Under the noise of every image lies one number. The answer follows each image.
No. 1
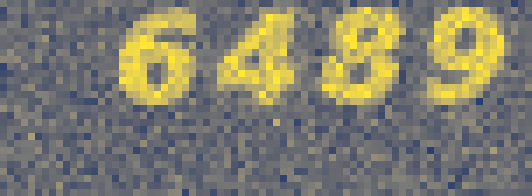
6489
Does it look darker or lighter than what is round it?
lighter
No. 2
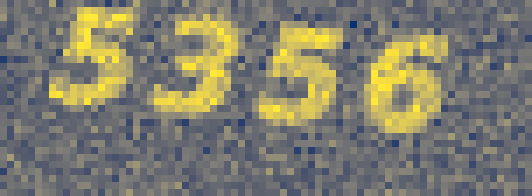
5356
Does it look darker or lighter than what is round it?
lighter
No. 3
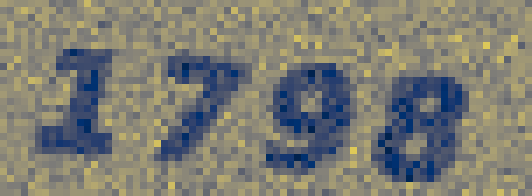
1798
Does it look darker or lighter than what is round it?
darker
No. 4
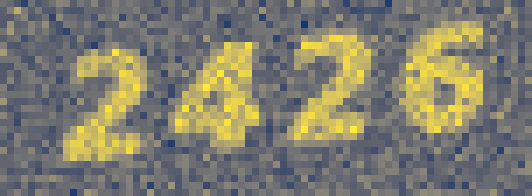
2426
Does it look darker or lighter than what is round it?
lighter
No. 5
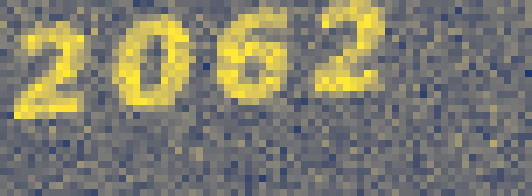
2062
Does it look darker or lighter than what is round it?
lighter
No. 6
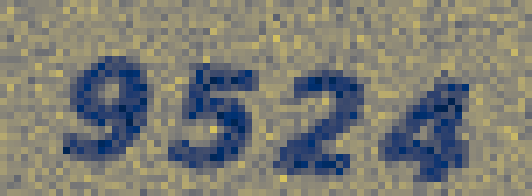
9524
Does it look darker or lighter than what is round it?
darker
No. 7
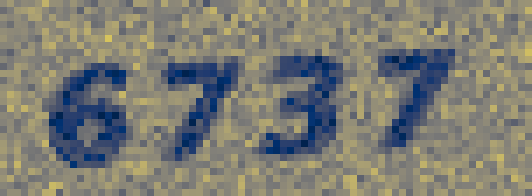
6737
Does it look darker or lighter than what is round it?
darker
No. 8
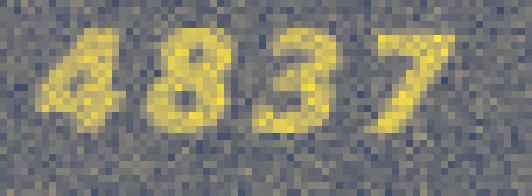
4837
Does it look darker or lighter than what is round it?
lighter
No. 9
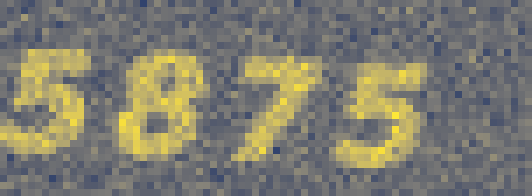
5875
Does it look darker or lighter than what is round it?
lighter
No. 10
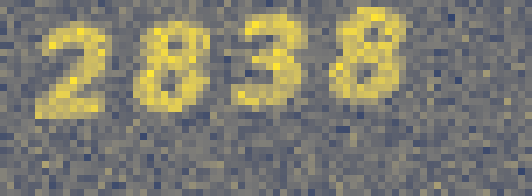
2838
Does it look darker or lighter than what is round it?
lighter
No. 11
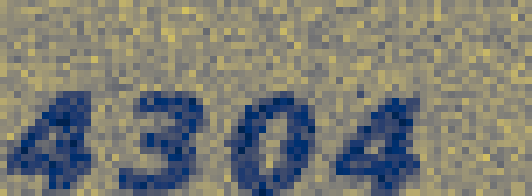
4304
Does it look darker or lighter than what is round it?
darker
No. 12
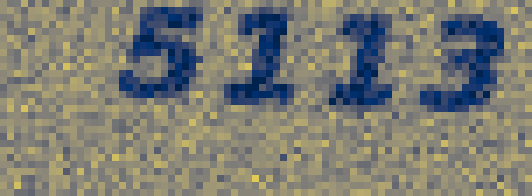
5113
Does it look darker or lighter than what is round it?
darker
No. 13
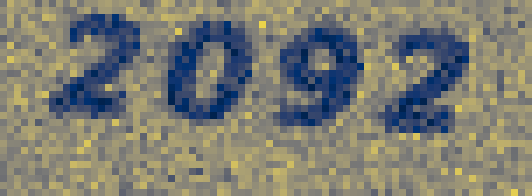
2092
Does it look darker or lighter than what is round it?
darker
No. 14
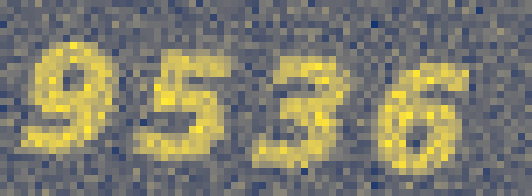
9536
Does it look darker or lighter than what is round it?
lighter
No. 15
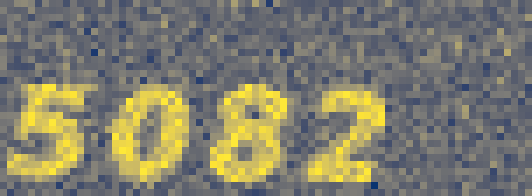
5082
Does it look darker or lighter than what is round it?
lighter
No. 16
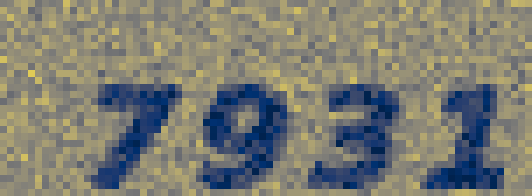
7931
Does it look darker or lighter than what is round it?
darker
